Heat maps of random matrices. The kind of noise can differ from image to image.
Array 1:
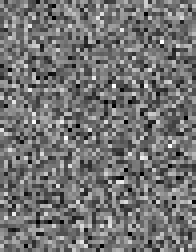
independent entries
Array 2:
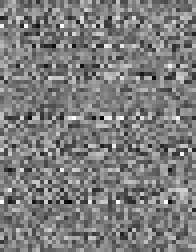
rows of uneven size
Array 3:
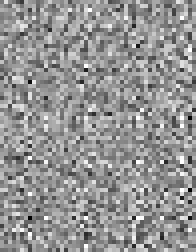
low rank plus noise
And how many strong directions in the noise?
two
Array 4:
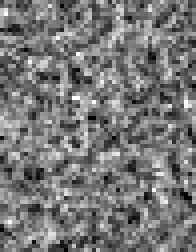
blotchy
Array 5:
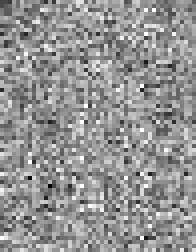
low rank plus noise
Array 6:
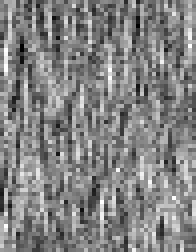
streaked along the columns
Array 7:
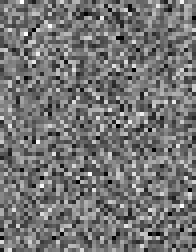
independent entries
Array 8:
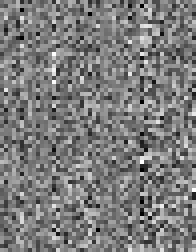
columns of uneven size
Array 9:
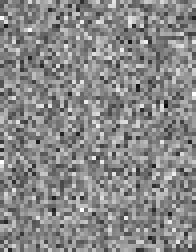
independent entries
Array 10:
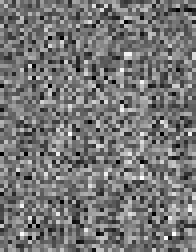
low rank plus noise
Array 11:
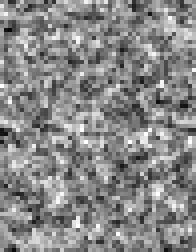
blotchy
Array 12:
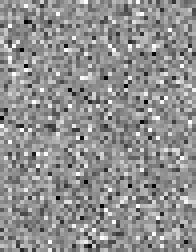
heavy tails
